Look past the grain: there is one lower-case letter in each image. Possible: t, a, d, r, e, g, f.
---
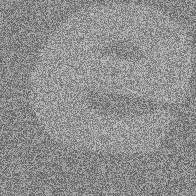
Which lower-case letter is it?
e
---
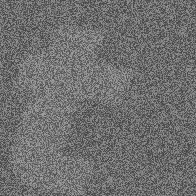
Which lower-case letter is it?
t
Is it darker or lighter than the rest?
lighter
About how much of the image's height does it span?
nearly all
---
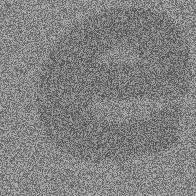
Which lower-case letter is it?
e
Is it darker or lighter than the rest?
darker
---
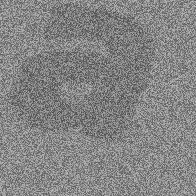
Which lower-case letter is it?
a
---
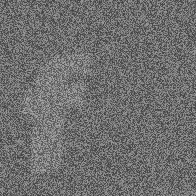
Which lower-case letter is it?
f
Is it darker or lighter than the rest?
lighter
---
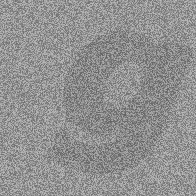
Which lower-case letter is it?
g
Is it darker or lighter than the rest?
darker
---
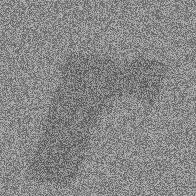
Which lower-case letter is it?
r
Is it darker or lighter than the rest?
darker
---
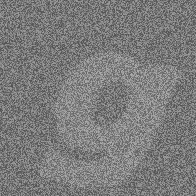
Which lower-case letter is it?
g
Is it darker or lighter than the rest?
lighter
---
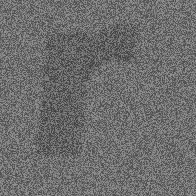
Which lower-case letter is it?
r
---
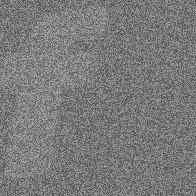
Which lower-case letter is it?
f
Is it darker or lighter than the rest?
lighter
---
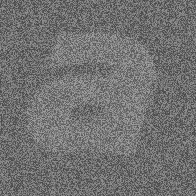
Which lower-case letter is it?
a
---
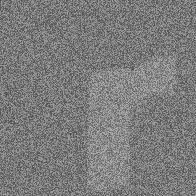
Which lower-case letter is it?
r
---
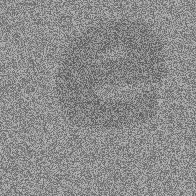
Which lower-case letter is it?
e
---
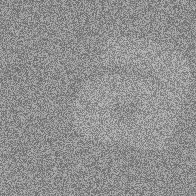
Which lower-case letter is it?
a
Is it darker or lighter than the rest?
lighter
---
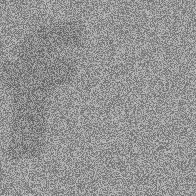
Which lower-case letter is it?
f
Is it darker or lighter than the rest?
darker
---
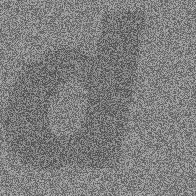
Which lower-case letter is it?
d
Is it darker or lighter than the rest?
darker
